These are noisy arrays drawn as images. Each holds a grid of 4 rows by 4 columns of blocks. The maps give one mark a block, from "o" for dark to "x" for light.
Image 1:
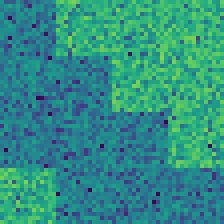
o x x x
o o x x
o o o x
x o o o
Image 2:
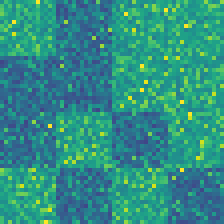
x o x x
o o x x
o x o x
x o x o
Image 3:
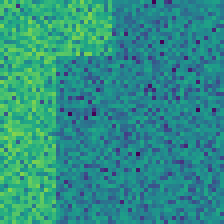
x x o o
x o o o
x o o o
x o o o
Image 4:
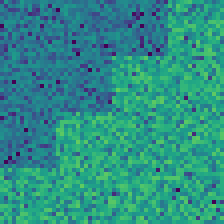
o o o x
o o x x
o x x x
x x x x
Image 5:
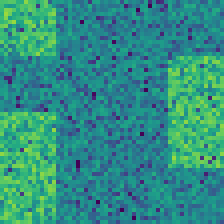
x o o o
o o o x
x o o x
x o o o
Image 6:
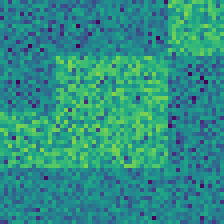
o o o x
o x x o
x x x o
o o o o
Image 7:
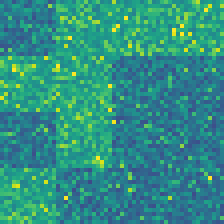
o x x x
x x o o
o x o o
x o o o
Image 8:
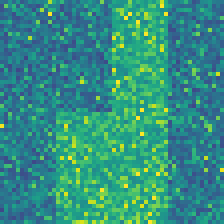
o o x o
o o x o
o x x o
o x x o
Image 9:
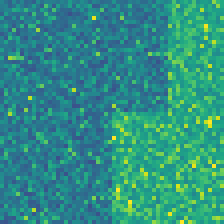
o o o x
o o o x
o o x x
o o x x
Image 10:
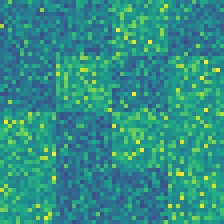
o o x o
o x o x
x o x x
x o o x
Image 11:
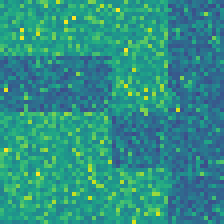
x x x o
o o x o
x x o o
x x x o
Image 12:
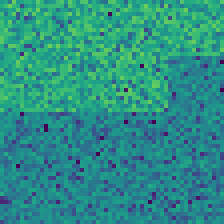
x x x x
x x x o
o o o o
o o o o
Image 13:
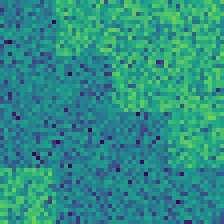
o x x x
o o x x
o o o x
x o o o
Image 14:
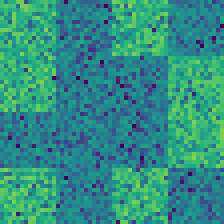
x o x o
x o o x
o o o x
x o x o
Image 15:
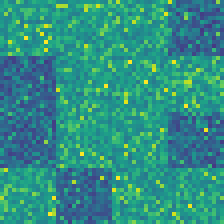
x x x o
o x x x
o x x o
x o x x
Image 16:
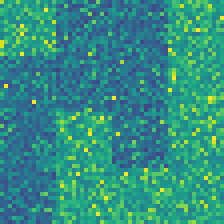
x o o x
o o o x
o x o x
o x x x
